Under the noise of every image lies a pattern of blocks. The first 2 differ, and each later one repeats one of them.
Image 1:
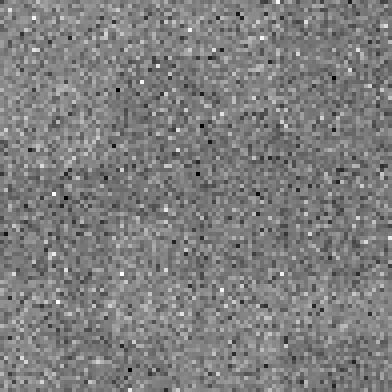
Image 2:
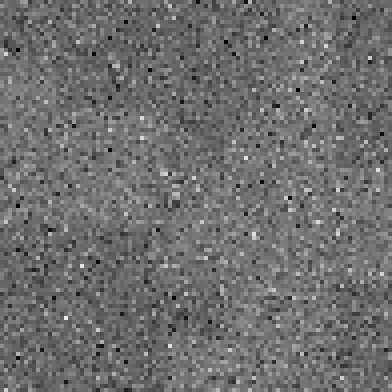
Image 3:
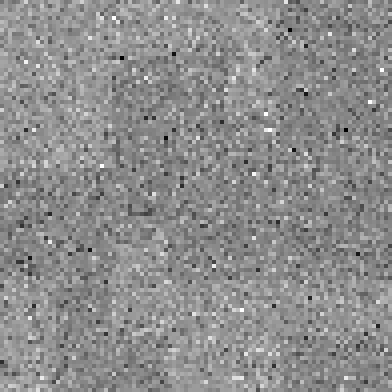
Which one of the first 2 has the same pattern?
1
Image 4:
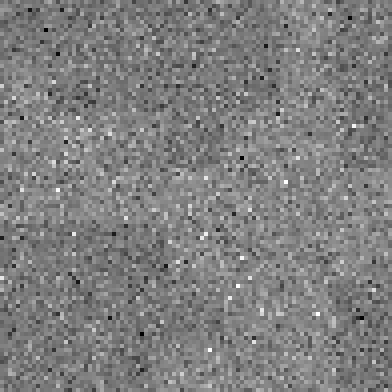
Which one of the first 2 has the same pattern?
2
